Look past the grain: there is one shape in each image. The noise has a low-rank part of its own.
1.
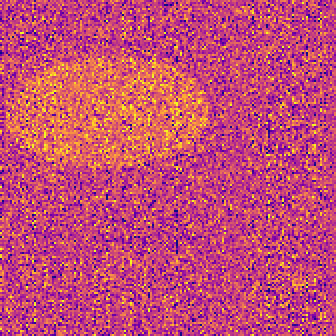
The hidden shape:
ellipse
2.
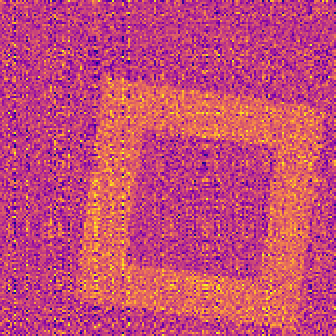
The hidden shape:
square frame
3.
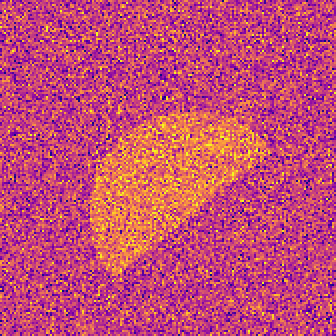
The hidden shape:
half disc
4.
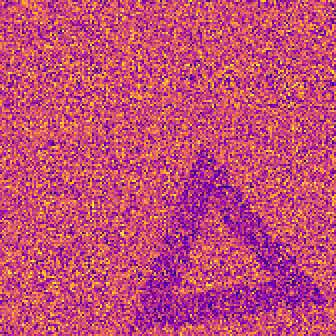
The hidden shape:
triangle frame
